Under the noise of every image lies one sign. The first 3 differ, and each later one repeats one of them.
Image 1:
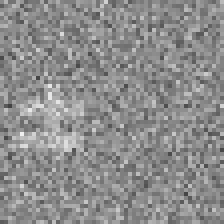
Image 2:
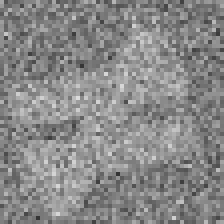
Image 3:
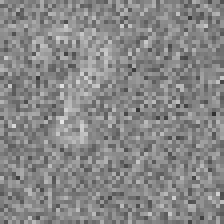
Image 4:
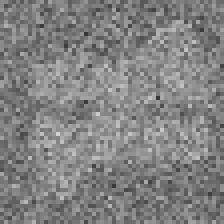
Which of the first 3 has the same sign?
2
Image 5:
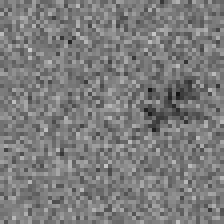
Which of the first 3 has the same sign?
2
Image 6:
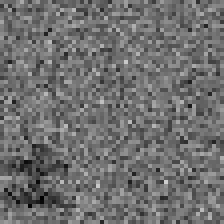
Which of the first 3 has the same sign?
1
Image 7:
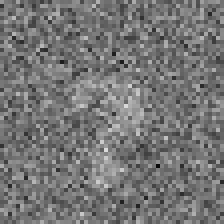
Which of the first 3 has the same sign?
3
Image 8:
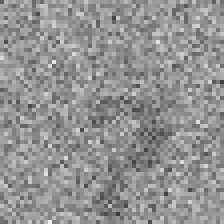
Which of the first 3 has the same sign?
3
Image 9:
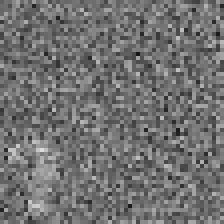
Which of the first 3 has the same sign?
3
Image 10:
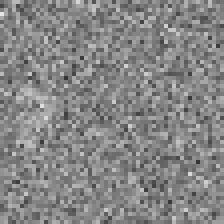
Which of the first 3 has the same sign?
3
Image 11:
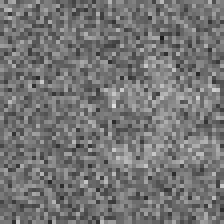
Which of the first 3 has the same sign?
1
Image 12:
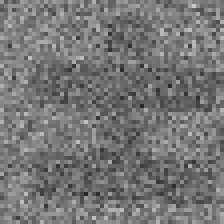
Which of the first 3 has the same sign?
1
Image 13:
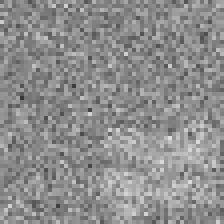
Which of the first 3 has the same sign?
2
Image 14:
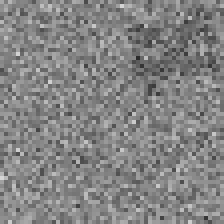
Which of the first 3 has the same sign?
2
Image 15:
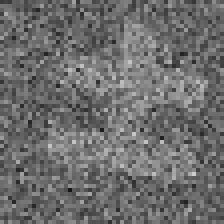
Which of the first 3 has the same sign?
1
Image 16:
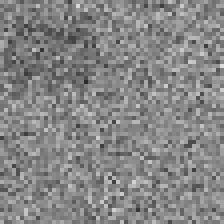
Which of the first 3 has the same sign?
2
